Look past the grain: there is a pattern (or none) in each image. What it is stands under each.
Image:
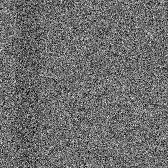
one vertical stripe
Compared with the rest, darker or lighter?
darker
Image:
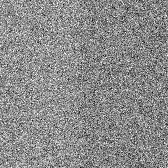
a sharp edge
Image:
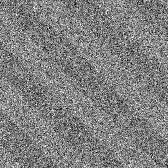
diagonal stripes
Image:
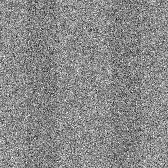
vertical stripes
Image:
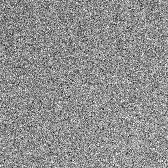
a smooth slope
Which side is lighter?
bottom right
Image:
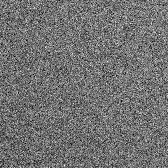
a smooth slope
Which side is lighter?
top right
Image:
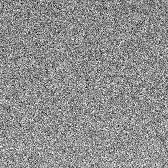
a smooth slope
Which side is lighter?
bottom
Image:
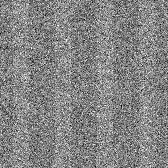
vertical stripes
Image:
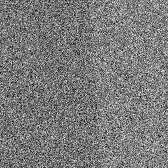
a sharp edge
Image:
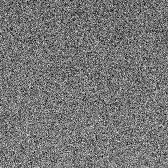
a smooth slope
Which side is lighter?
bottom
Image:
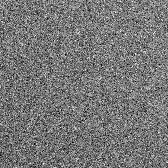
a smooth slope
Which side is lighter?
top right
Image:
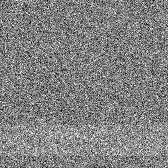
one horizontal stripe
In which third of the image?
bottom
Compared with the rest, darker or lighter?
lighter
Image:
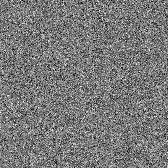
only noise
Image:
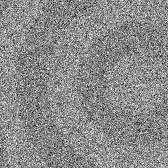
rings round one point
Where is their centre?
middle right
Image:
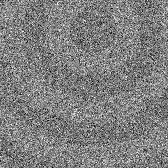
rings round one point
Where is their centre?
top middle
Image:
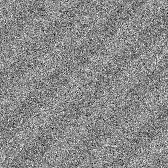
diagonal stripes
